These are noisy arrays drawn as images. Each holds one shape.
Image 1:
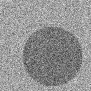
dark disc
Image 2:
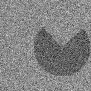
dark disc with a wedge cut out
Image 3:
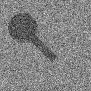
dark lollipop
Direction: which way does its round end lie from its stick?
up and left
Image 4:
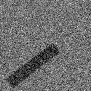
dark bar
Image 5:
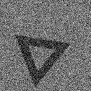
dark triangle frame
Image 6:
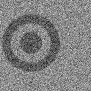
dark bullseye
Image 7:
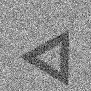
dark triangle frame
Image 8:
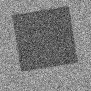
dark square
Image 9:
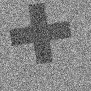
dark cross
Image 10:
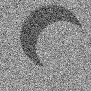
dark crescent
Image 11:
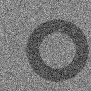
dark ring
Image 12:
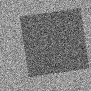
dark square
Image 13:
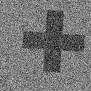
dark cross
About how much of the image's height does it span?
two thirds
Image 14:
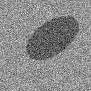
dark ellipse
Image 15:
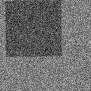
dark square
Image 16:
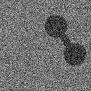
dark dumbbell
